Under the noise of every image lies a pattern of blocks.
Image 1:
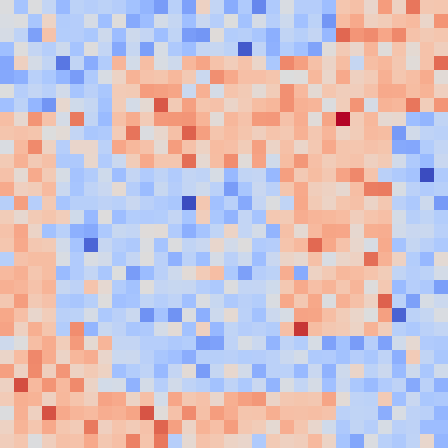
mirrored about the diagonal from the bottom left
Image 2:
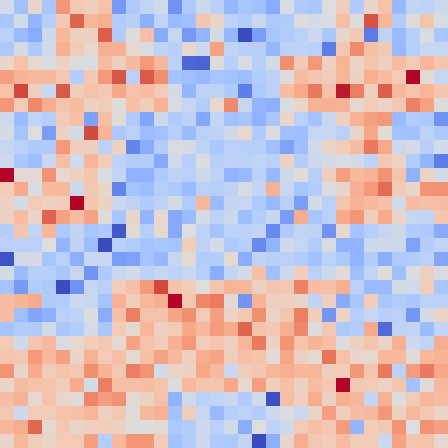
left and right mirror each other
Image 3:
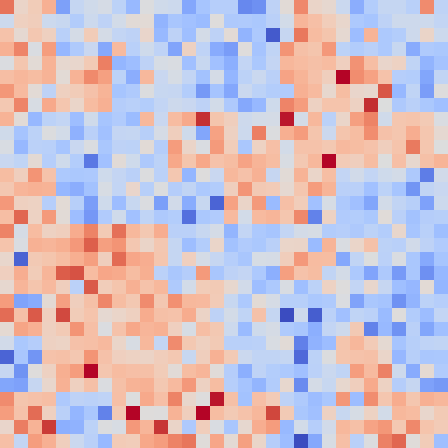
mirrored about the diagonal from the bottom left
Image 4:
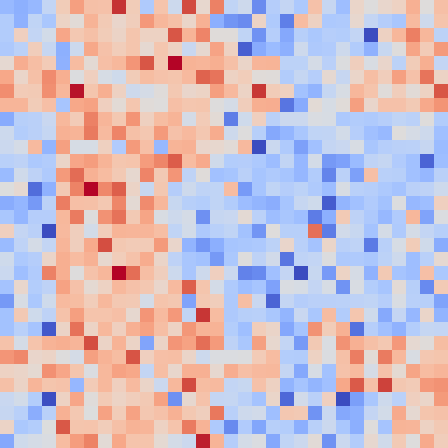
top and bottom mirror each other
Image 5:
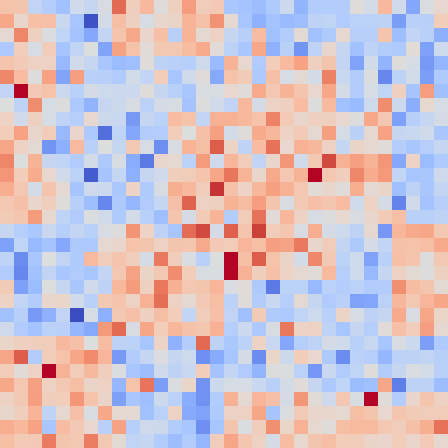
mirrored about the diagonal from the bottom left
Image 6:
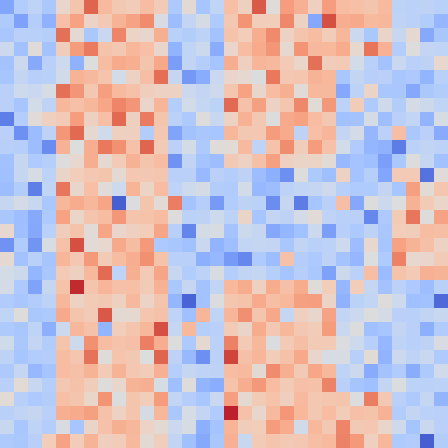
top and bottom mirror each other
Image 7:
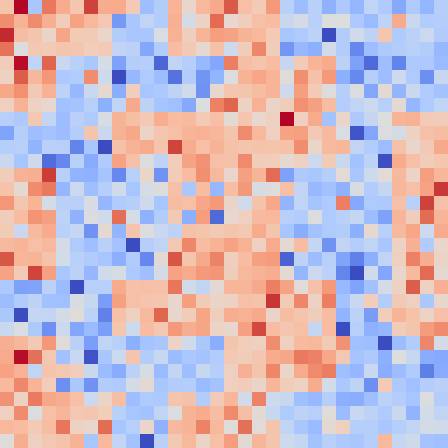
top and bottom mirror each other
